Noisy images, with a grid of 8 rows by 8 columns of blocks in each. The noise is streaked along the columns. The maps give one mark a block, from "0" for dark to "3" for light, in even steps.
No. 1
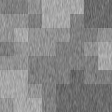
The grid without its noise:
1 1 2 3 3 3 0 0
2 2 1 3 3 1 0 0
2 3 2 2 2 1 1 2
1 2 2 2 1 1 2 3
2 2 1 1 1 1 1 3
3 3 1 1 1 0 1 1
3 3 2 1 0 0 0 0
2 3 3 1 0 0 0 0
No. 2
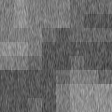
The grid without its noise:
2 3 2 2 2 1 1 1
2 3 2 2 2 1 0 0
2 2 2 1 0 1 1 1
3 3 2 0 0 0 0 0
2 2 1 0 0 1 0 0
0 0 0 0 1 2 2 1
0 0 0 0 2 3 3 3
0 0 1 0 2 3 3 3
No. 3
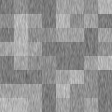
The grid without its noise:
0 1 0 0 2 2 1 3
1 3 2 0 3 1 2 0
0 3 1 1 2 2 0 2
2 3 2 0 0 0 0 1
0 2 1 1 0 0 2 3
0 0 0 1 2 3 1 0
2 2 2 0 3 1 1 0
3 3 2 0 2 1 2 0
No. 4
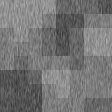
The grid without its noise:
3 3 3 3 1 1 1 0
3 3 3 2 0 0 2 2
2 3 2 1 0 1 3 3
2 2 2 1 0 1 3 3
2 1 2 2 2 1 2 2
0 0 1 3 3 2 2 2
0 0 0 2 3 2 2 2
0 0 0 2 2 2 1 1
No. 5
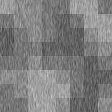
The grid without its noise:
3 2 2 1 1 3 3 1
1 2 2 1 0 1 3 3
0 1 2 1 0 0 2 3
0 1 1 0 0 0 1 2
1 1 2 1 1 1 0 1
2 2 3 3 2 1 0 0
1 2 3 3 3 1 0 1
1 1 3 3 2 0 0 2
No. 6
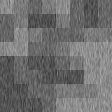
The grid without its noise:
3 2 1 2 3 1 0 1
1 2 0 0 2 1 0 1
1 3 2 1 1 1 2 2
3 3 1 1 2 3 3 3
0 1 0 0 1 2 3 3
0 1 1 0 0 0 3 3
0 0 1 1 2 2 2 3
0 0 0 1 3 3 3 3
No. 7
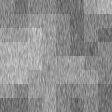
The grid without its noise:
1 0 1 1 0 0 2 3
1 1 2 2 1 0 1 1
2 2 3 2 1 0 1 0
3 3 3 2 1 0 0 1
3 3 3 2 2 2 1 1
3 3 2 2 2 2 2 1
2 1 2 2 1 1 1 0
0 0 1 2 1 0 1 0
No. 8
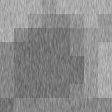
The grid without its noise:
3 3 3 2 3 3 3 3
3 3 2 1 1 2 3 2
3 1 0 0 0 1 2 2
1 0 0 0 0 1 2 3
1 0 0 0 0 0 2 3
1 0 0 0 0 0 2 3
1 0 0 0 0 1 2 3
0 1 1 1 1 1 1 1
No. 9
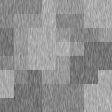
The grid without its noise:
1 1 1 3 2 2 3 3
1 2 2 3 1 1 3 3
0 2 3 3 2 1 1 2
0 2 3 3 3 2 0 0
1 2 3 3 2 0 0 0
3 1 0 2 2 0 0 3
3 0 0 1 1 1 3 3
0 0 0 1 1 1 3 3
